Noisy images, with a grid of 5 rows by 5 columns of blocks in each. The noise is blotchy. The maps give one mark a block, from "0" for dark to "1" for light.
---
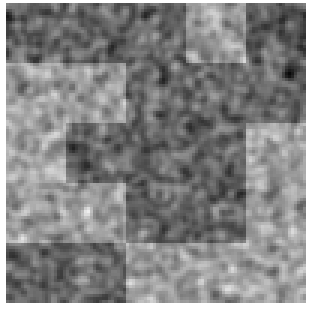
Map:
0 0 0 1 0
1 1 0 0 0
1 0 0 0 1
1 1 0 0 1
0 0 1 1 1
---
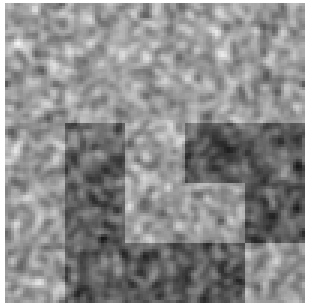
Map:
1 1 1 1 1
1 1 1 1 1
1 0 1 0 0
1 0 1 1 0
1 0 0 0 1
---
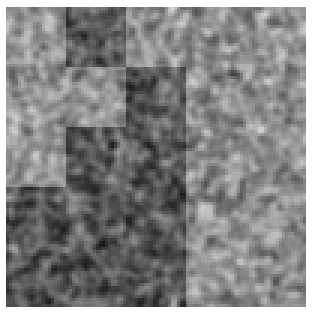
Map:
1 0 1 1 1
1 1 0 1 1
1 0 0 1 1
0 0 0 1 1
0 0 0 1 1
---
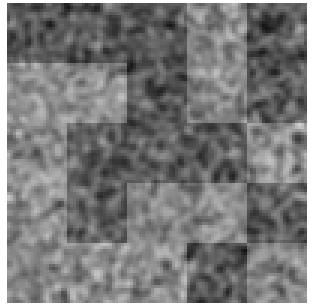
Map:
0 0 0 1 0
1 1 0 1 0
1 0 0 0 1
1 0 1 1 0
1 1 1 0 1
